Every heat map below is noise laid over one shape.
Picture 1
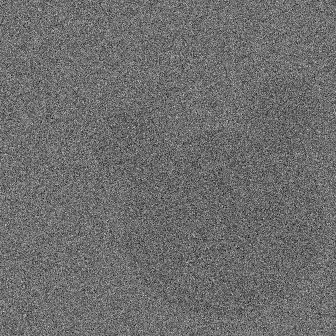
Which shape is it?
bear's head
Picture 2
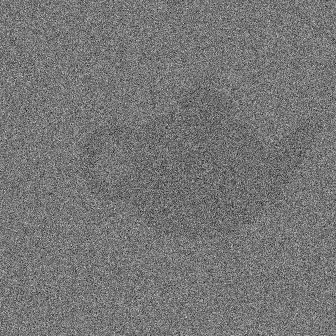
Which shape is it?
teapot
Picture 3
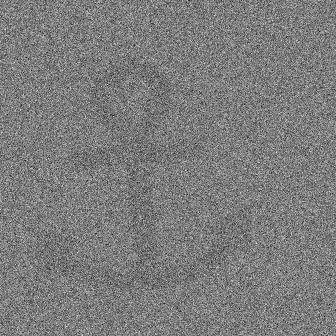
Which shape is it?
anchor
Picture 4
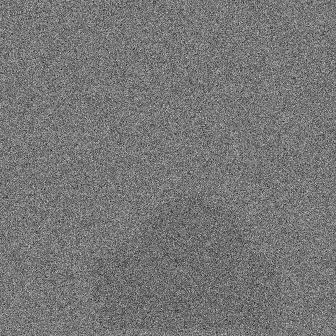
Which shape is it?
cloud
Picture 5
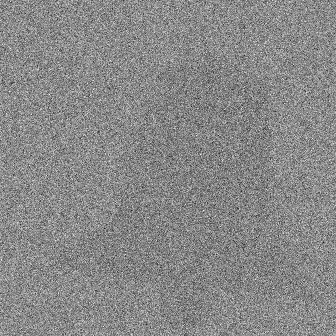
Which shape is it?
bell
